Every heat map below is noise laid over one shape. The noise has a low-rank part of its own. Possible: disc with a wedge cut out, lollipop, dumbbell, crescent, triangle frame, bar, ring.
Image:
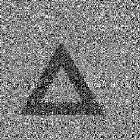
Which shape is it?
triangle frame
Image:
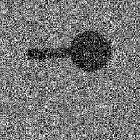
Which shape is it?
lollipop
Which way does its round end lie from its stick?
right
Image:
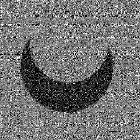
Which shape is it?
crescent
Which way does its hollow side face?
up
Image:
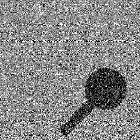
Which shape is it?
lollipop
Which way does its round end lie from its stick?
up and right
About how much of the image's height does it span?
half
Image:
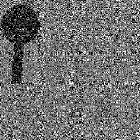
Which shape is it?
lollipop
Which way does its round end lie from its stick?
up
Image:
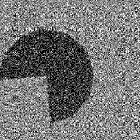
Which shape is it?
disc with a wedge cut out
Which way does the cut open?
down and left
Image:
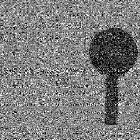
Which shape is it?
lollipop
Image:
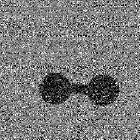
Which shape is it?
dumbbell
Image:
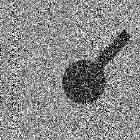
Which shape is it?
lollipop
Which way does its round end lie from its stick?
down and left
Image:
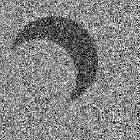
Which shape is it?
crescent
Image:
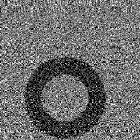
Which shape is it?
ring
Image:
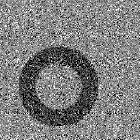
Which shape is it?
ring
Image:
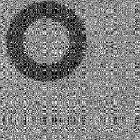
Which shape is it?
ring
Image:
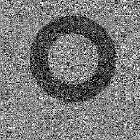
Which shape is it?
ring
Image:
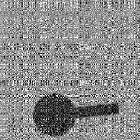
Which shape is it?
lollipop
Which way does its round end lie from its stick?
left
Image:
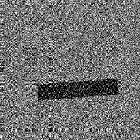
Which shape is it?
bar
